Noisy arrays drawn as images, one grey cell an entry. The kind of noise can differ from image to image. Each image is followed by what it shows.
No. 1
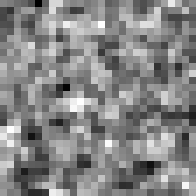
blotchy
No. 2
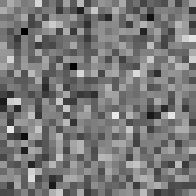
independent entries
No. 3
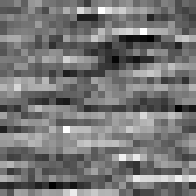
streaked along the rows
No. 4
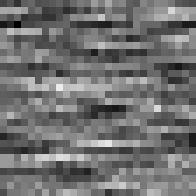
streaked along the rows
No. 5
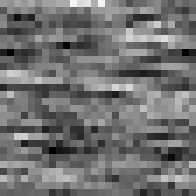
streaked along the rows
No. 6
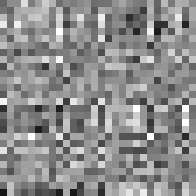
low rank plus noise
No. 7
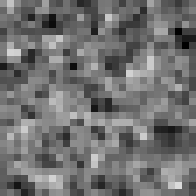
blotchy
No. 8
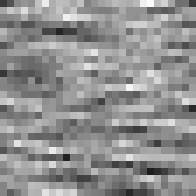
streaked along the rows
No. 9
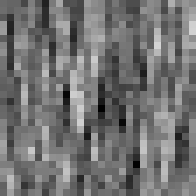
streaked along the columns
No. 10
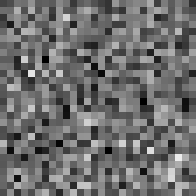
low rank plus noise
